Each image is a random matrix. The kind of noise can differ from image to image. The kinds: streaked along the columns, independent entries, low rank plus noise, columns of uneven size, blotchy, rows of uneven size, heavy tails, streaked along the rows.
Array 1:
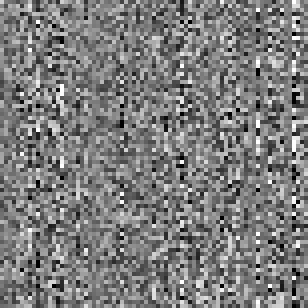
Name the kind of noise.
columns of uneven size
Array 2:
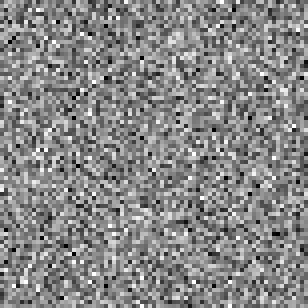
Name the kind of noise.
independent entries
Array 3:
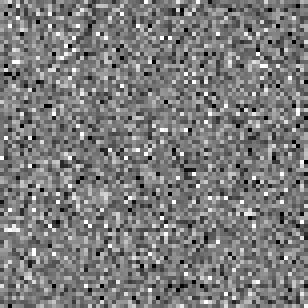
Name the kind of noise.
heavy tails
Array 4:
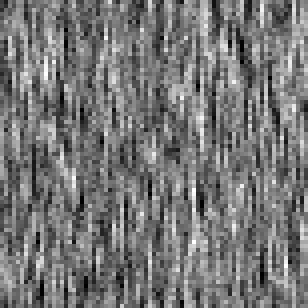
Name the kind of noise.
streaked along the columns
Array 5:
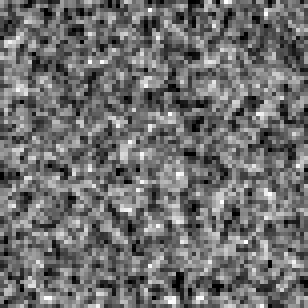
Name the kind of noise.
blotchy
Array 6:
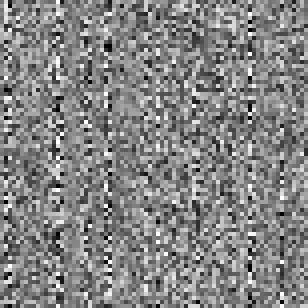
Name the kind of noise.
columns of uneven size
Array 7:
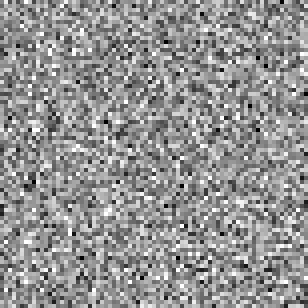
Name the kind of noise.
independent entries
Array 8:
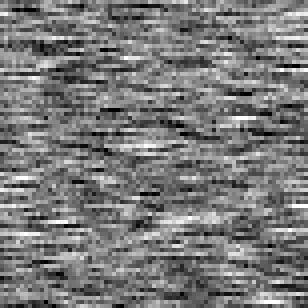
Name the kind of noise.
streaked along the rows
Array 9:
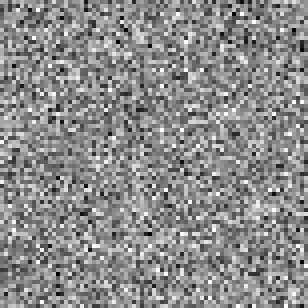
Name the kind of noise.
independent entries
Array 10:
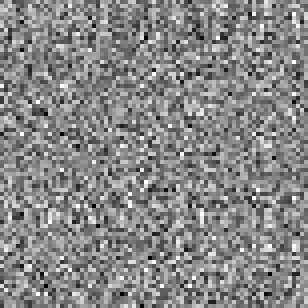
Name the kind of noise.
low rank plus noise
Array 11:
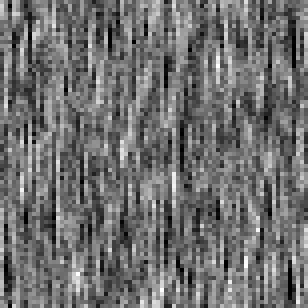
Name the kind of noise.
streaked along the columns
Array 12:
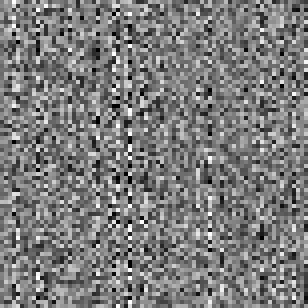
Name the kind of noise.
columns of uneven size
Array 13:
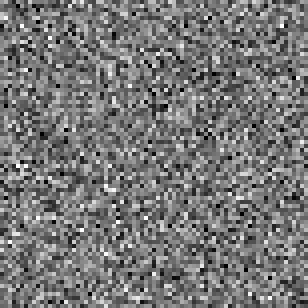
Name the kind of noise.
independent entries
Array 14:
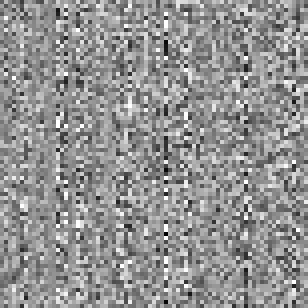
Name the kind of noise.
columns of uneven size
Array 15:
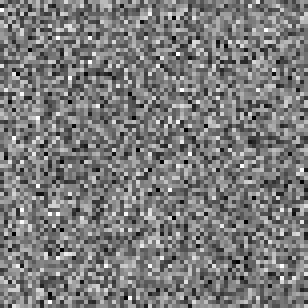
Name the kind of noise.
independent entries
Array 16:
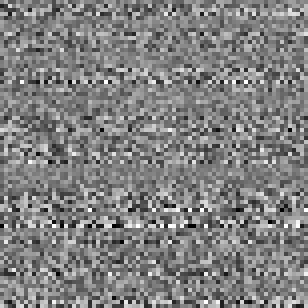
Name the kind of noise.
rows of uneven size
